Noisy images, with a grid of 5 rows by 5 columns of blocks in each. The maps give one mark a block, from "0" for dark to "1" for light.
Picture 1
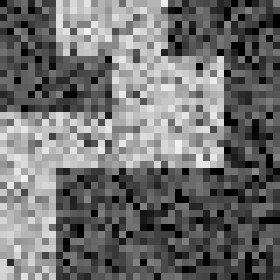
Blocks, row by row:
01100
00110
11110
10000
10000
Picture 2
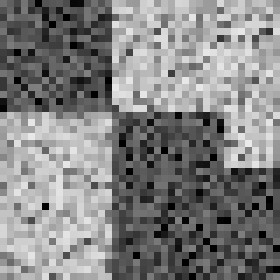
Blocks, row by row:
00111
00111
11001
11000
11000
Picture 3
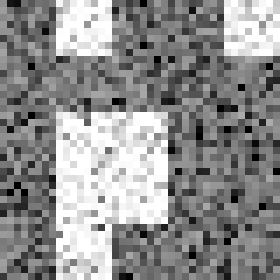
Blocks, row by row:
01001
00000
01100
01100
01000
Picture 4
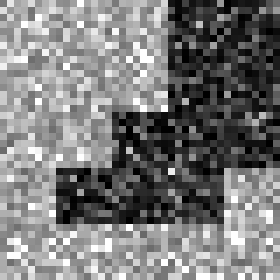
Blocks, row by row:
11100
11100
11000
10001
11111
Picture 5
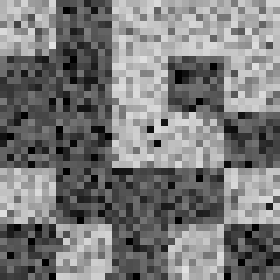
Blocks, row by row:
10111
00101
00110
10001
01010
